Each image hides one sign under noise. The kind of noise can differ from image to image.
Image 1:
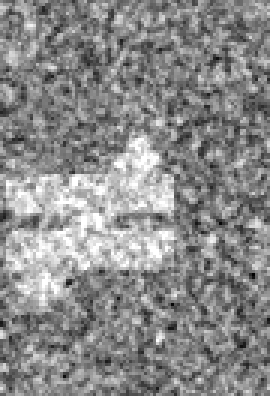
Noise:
blotchy
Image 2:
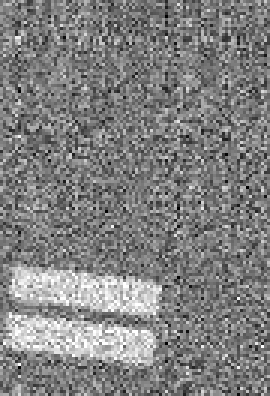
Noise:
low rank plus noise
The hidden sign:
equals sign
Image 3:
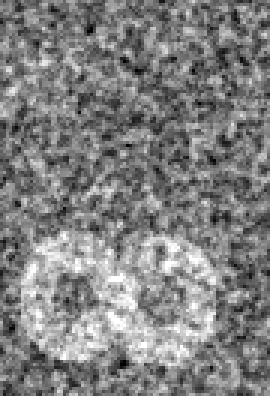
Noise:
blotchy
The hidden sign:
infinity sign
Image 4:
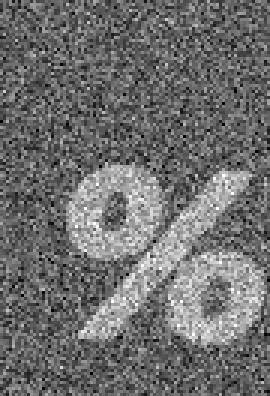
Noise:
independent entries
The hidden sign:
percent sign
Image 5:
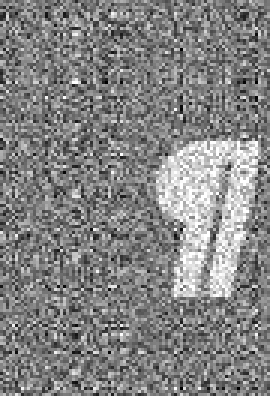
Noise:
low rank plus noise
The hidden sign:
pilcrow
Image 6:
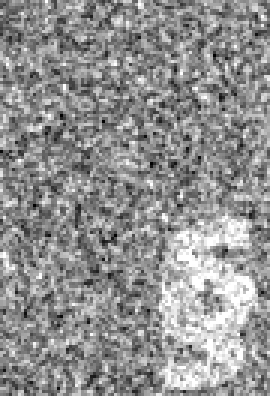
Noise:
blotchy
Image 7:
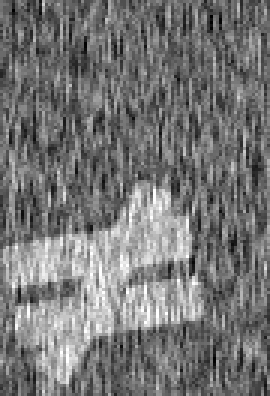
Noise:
streaked along the columns
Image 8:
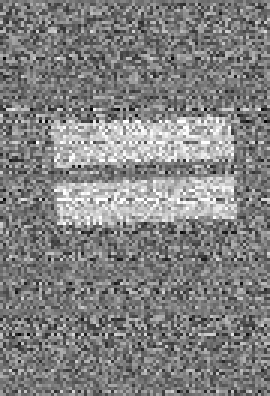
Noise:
rows of uneven size
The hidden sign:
equals sign
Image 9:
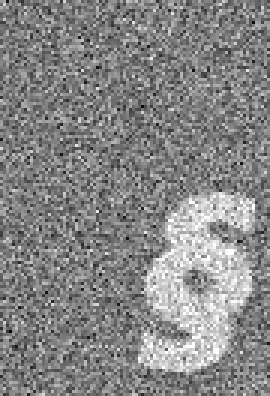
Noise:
independent entries
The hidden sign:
section sign
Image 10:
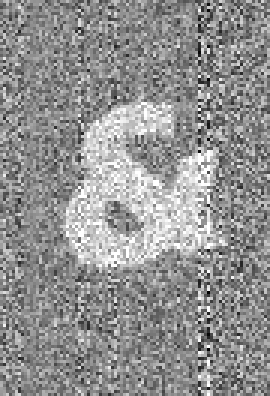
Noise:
columns of uneven size
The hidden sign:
ampersand
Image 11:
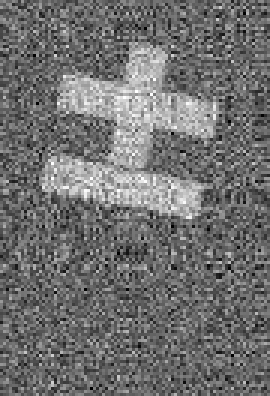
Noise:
low rank plus noise
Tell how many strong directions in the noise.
two
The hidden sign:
plus-minus sign
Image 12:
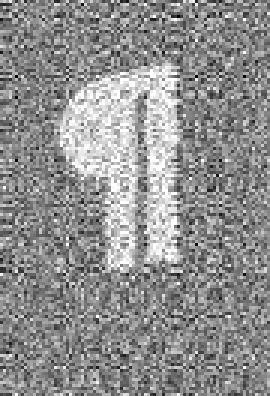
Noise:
low rank plus noise
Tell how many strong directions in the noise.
one
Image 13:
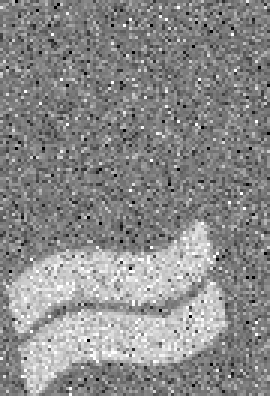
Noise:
heavy tails
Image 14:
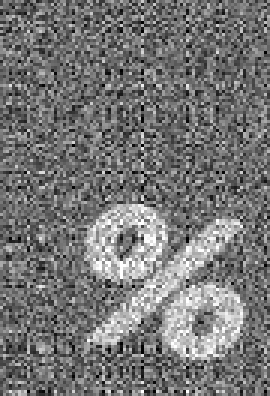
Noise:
low rank plus noise
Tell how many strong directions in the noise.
one
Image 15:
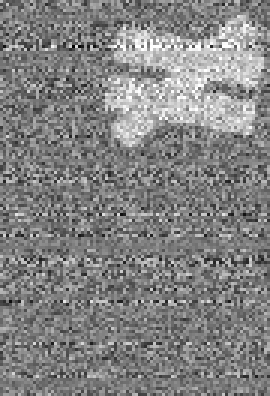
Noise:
rows of uneven size
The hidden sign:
not-equal sign
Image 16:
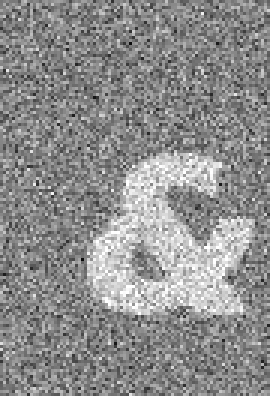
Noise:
independent entries
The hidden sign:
ampersand
